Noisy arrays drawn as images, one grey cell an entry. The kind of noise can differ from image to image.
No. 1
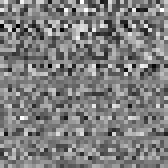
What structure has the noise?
rows of uneven size
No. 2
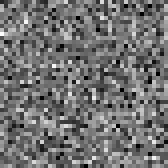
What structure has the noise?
independent entries
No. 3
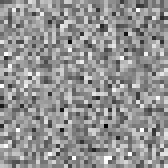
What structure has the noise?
independent entries
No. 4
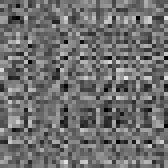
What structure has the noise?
low rank plus noise
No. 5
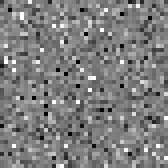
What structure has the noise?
heavy tails
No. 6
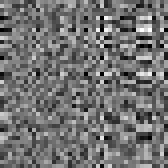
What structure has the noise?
low rank plus noise
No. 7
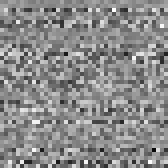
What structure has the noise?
rows of uneven size
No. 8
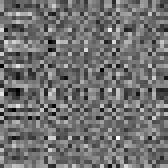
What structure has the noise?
low rank plus noise
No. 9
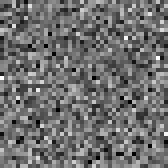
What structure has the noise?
independent entries
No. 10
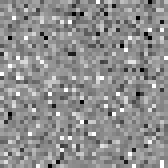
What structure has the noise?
heavy tails
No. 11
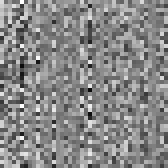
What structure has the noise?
columns of uneven size
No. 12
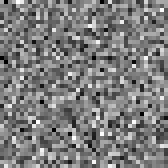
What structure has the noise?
independent entries
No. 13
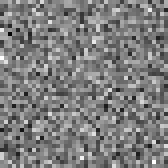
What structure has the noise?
independent entries
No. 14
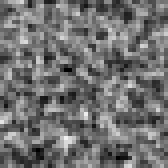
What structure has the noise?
blotchy
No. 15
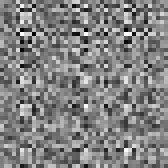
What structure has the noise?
low rank plus noise
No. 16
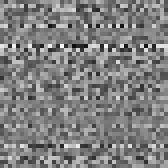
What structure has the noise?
rows of uneven size
